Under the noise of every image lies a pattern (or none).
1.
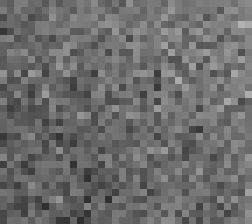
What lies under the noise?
a smooth slope
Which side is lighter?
top right
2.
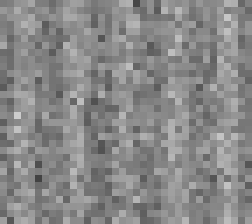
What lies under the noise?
vertical stripes
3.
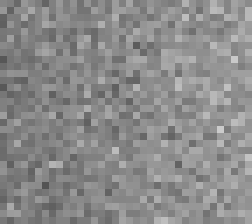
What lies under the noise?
a smooth slope
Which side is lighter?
right
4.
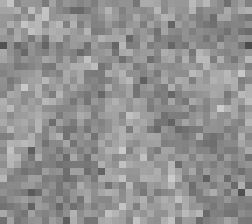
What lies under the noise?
spokes from one point
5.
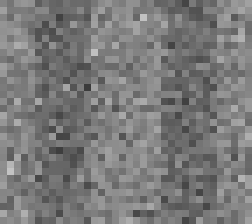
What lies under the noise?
vertical stripes
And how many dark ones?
2
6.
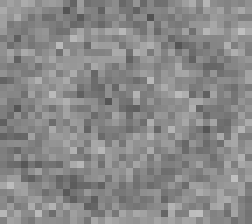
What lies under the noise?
rings round one point
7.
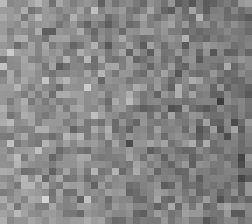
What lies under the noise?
a smooth slope
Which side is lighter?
left
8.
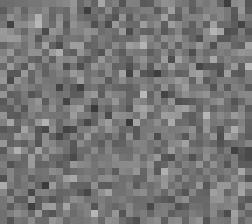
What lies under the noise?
only noise
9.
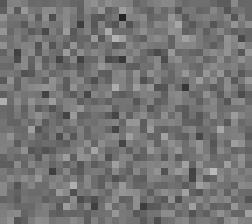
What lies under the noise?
only noise
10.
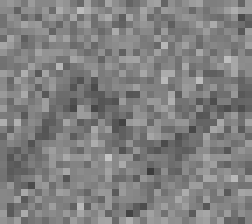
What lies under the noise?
a wavy band
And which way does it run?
left to right
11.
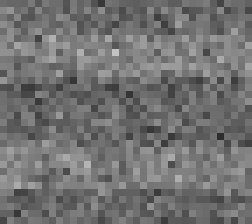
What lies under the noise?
horizontal stripes
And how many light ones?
2
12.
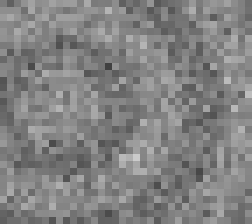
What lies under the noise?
rings round one point
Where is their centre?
middle left
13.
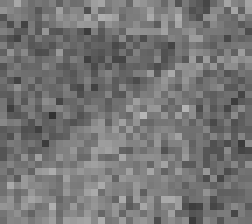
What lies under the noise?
spokes from one point
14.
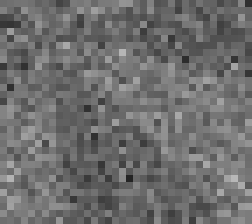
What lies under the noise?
spokes from one point
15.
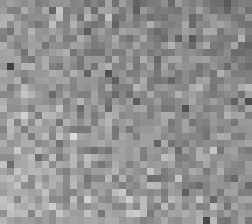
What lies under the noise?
a smooth slope
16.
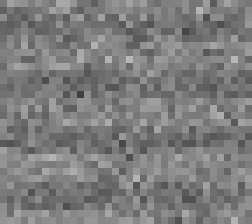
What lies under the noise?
horizontal stripes
